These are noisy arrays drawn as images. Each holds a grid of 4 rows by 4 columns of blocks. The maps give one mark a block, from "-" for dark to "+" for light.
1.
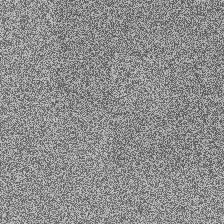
+---
+-+-
++--
++++
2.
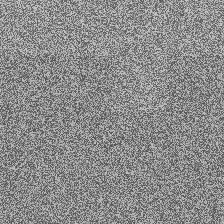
++++
--+-
----
----
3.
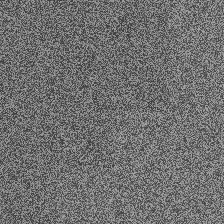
---+
---+
--++
-+++
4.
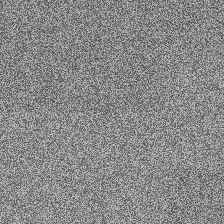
----
---+
++++
+++-
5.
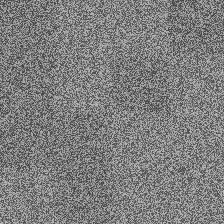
-++-
-+-+
--++
+-++
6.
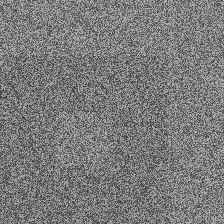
++++
---+
-+-+
---+
